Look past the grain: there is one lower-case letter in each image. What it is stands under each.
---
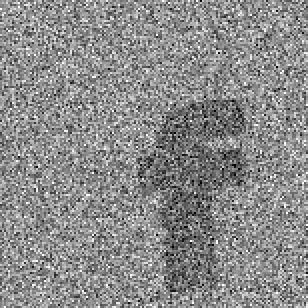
dark f
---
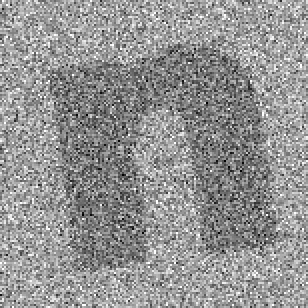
dark n
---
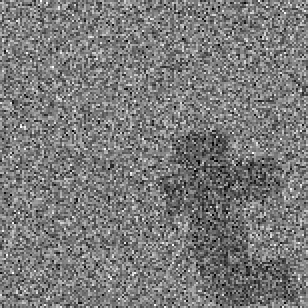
dark t
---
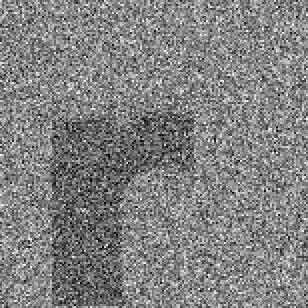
dark r
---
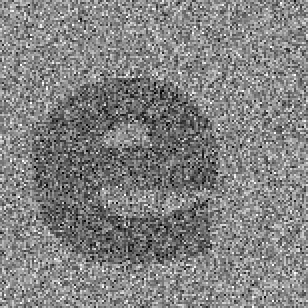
dark e
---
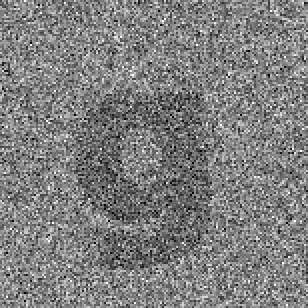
dark g
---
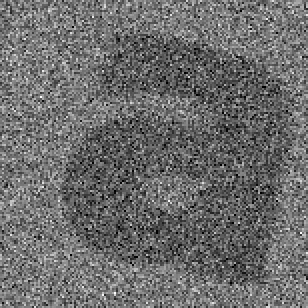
dark a
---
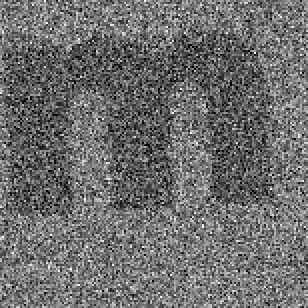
dark m
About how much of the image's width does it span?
nearly all
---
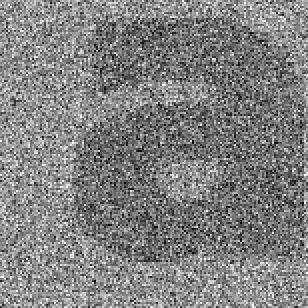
dark a
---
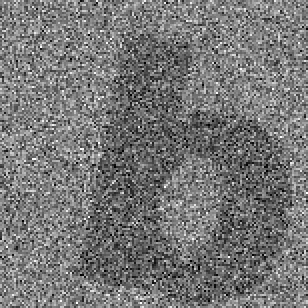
dark b
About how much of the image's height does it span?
nearly all
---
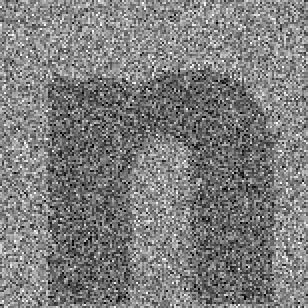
dark n
